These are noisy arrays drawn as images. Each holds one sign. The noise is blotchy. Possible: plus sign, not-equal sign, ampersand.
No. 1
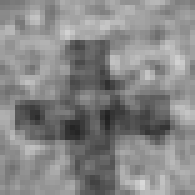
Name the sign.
plus sign
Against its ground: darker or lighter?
darker
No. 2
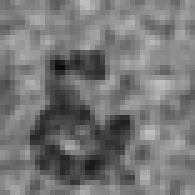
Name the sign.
ampersand
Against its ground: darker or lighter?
darker
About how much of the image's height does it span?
two thirds
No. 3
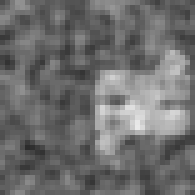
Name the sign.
not-equal sign
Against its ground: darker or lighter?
lighter
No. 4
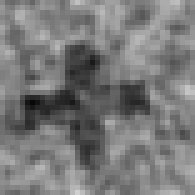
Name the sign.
plus sign
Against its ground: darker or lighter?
darker
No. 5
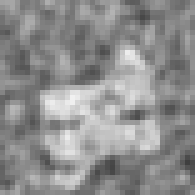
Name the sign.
not-equal sign
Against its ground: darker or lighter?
lighter
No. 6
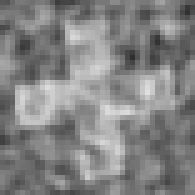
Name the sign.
plus sign
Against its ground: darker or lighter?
lighter
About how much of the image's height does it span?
nearly all
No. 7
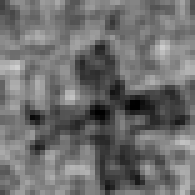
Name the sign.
plus sign
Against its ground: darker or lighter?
darker
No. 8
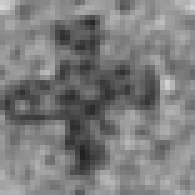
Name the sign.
plus sign
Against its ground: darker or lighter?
darker
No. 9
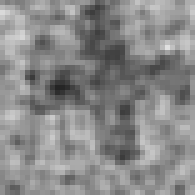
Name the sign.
plus sign
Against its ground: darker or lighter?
darker
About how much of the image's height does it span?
nearly all
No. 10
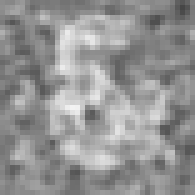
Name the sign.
ampersand
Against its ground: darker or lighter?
lighter
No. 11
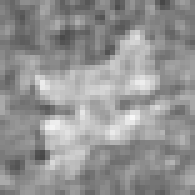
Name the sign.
not-equal sign
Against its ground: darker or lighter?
lighter
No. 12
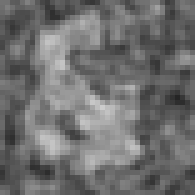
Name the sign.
ampersand
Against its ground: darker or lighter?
lighter
